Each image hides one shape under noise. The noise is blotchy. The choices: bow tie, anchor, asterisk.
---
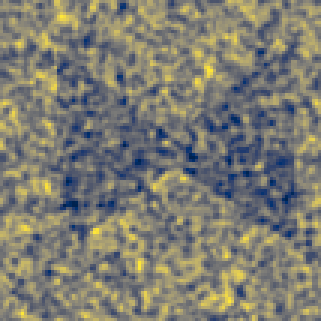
bow tie
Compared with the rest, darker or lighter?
darker
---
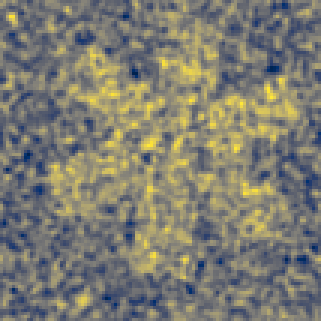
asterisk
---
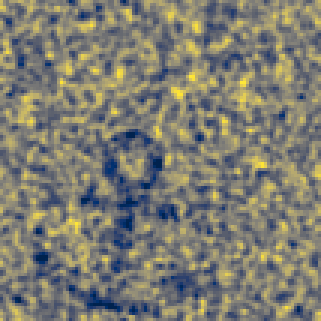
anchor
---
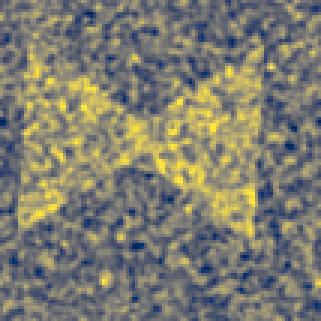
bow tie
